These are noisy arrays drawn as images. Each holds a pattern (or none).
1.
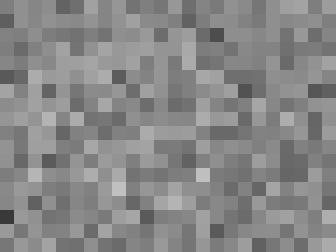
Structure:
only noise
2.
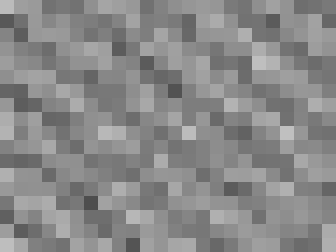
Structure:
diagonal stripes
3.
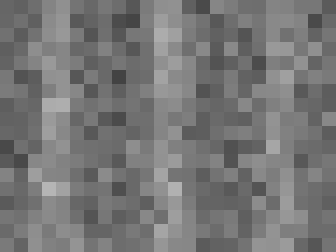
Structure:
vertical stripes
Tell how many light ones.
3
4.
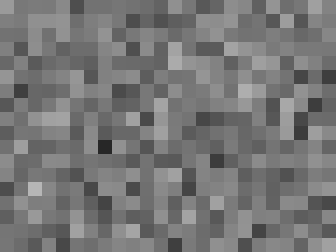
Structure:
only noise
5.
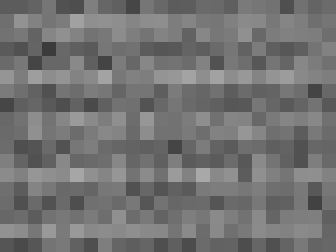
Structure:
horizontal stripes
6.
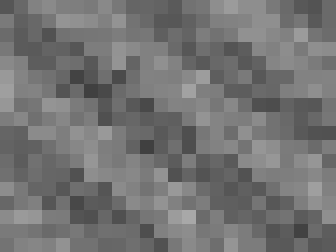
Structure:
diagonal stripes
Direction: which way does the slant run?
top left to bottom right
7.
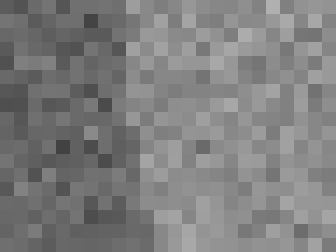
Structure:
a sharp edge
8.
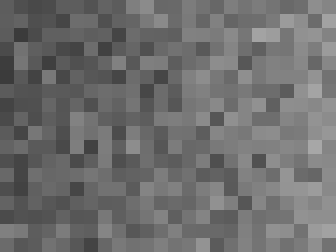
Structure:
a smooth slope
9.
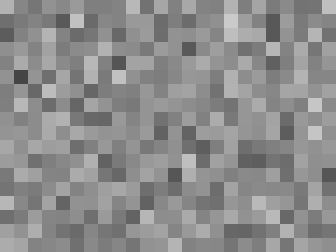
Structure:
only noise
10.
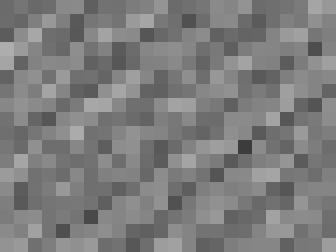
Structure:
diagonal stripes
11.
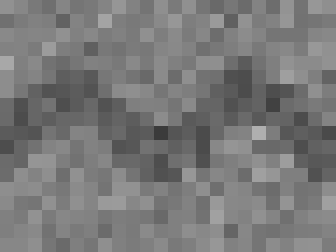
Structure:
a wavy band
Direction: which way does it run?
left to right
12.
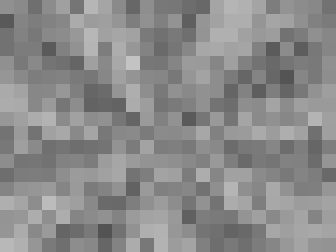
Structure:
spokes from one point
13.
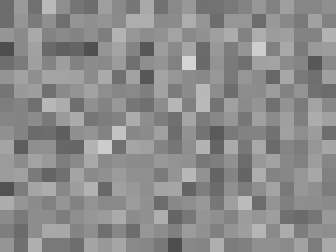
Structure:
only noise
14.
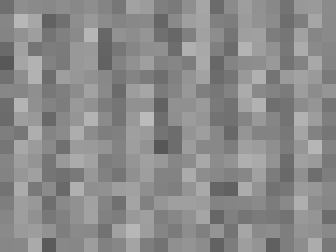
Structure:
vertical stripes
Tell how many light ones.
6
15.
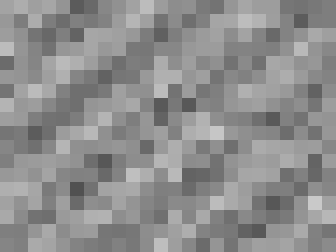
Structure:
diagonal stripes
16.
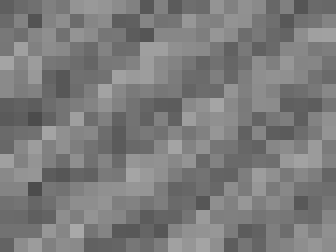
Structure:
diagonal stripes
